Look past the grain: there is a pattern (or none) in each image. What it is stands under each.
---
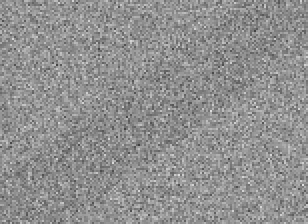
a diagonal band
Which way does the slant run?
bottom left to top right
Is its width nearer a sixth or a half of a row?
a half
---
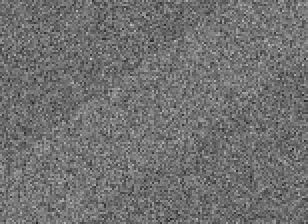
a diagonal band
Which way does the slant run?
bottom left to top right
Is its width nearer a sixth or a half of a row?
a half
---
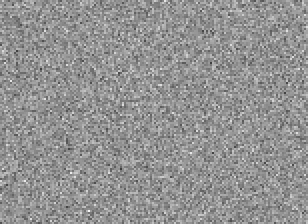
only noise
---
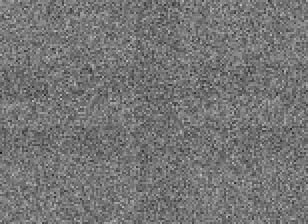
bands of rows crossing bands of columns
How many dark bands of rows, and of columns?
2 and 1
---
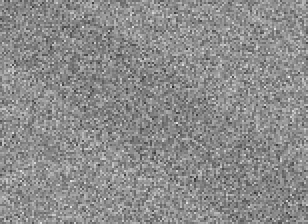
a diagonal band
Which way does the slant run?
top left to bottom right
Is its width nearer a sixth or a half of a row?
a half
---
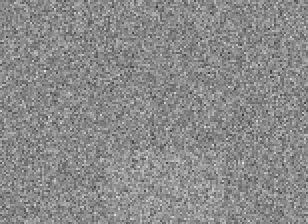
one block
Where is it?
bottom middle
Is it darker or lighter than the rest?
lighter
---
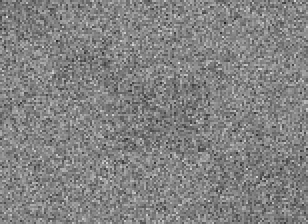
blocks along the diagonal
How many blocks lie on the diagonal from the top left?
4
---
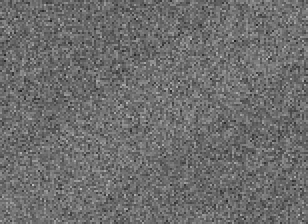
a diagonal band
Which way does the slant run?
bottom left to top right
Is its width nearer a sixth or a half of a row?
a half
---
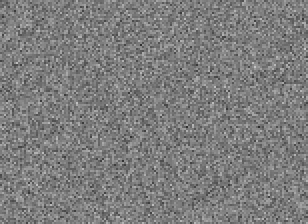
only noise
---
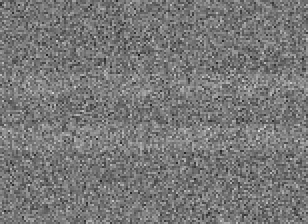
bands of rows
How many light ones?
2
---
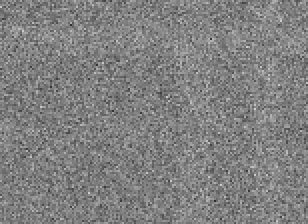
bands of rows crossing bands of columns
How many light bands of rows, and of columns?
1 and 2
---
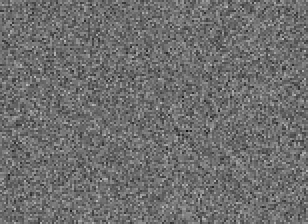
only noise
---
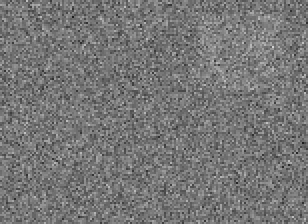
one block
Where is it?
top right
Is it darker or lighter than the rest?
lighter
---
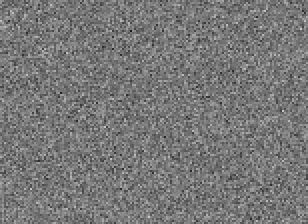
only noise
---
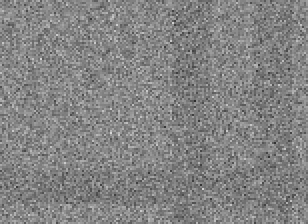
bands of rows crossing bands of columns
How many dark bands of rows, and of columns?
1 and 2
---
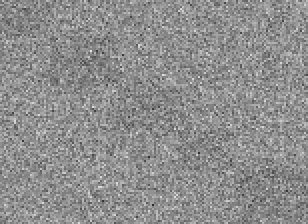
blocks along the diagonal
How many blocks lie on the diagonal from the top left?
5
